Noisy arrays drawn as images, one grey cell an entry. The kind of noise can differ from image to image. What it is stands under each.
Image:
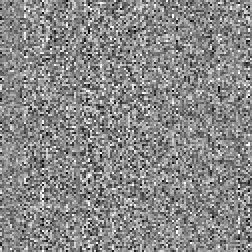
columns of uneven size
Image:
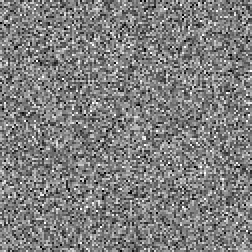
independent entries
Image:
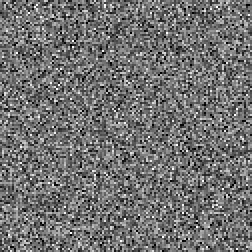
independent entries
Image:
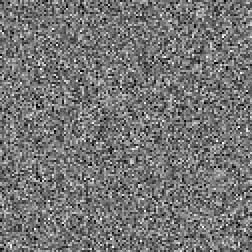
independent entries
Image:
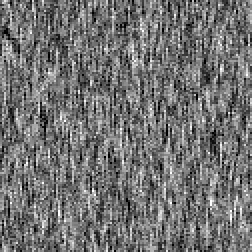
streaked along the columns
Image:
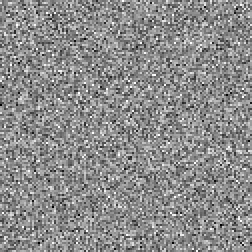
independent entries
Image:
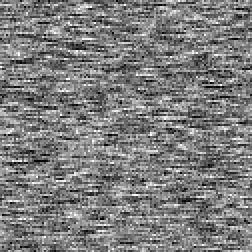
streaked along the rows
